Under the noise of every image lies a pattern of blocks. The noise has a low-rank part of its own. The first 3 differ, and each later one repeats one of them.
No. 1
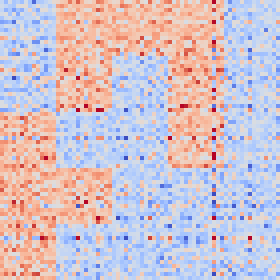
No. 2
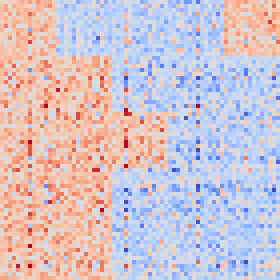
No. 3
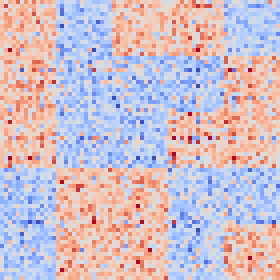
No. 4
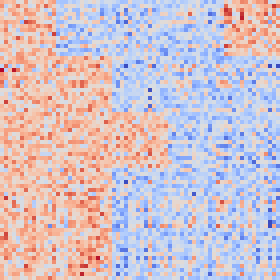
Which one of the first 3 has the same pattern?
2
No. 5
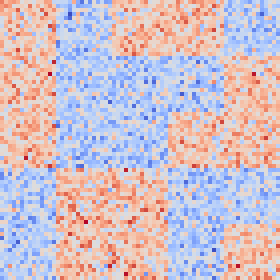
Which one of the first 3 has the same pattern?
3
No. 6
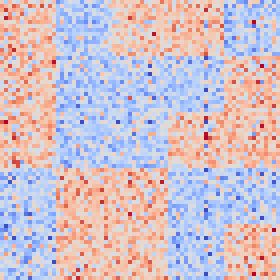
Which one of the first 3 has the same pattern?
3
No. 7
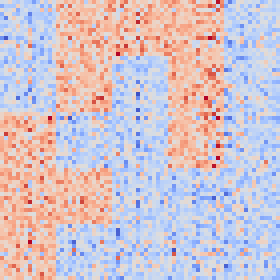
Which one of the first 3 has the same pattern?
1
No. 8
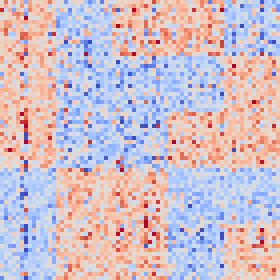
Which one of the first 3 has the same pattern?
3
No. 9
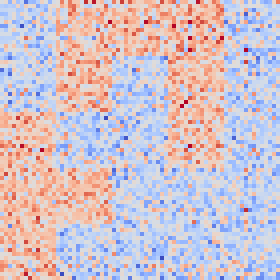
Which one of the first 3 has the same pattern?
1
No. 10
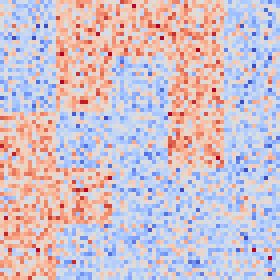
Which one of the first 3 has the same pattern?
1
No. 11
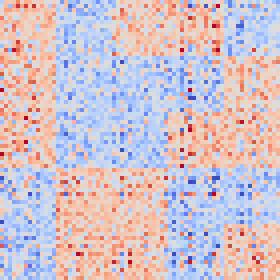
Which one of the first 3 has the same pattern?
3
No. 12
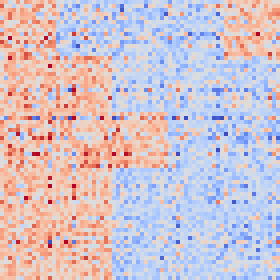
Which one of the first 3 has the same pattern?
2
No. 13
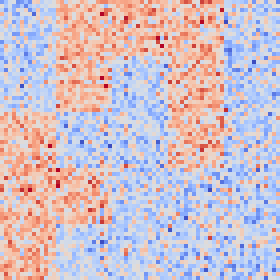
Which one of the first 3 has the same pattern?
1
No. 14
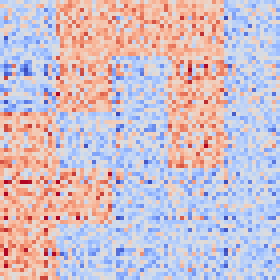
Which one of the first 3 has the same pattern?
1
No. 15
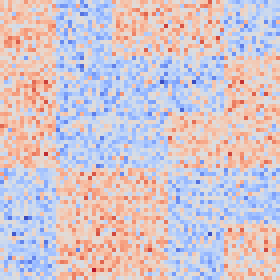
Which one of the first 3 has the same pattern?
3
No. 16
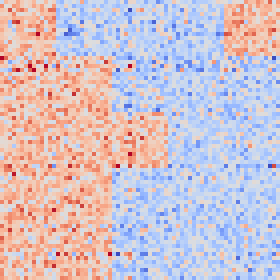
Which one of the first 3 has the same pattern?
2
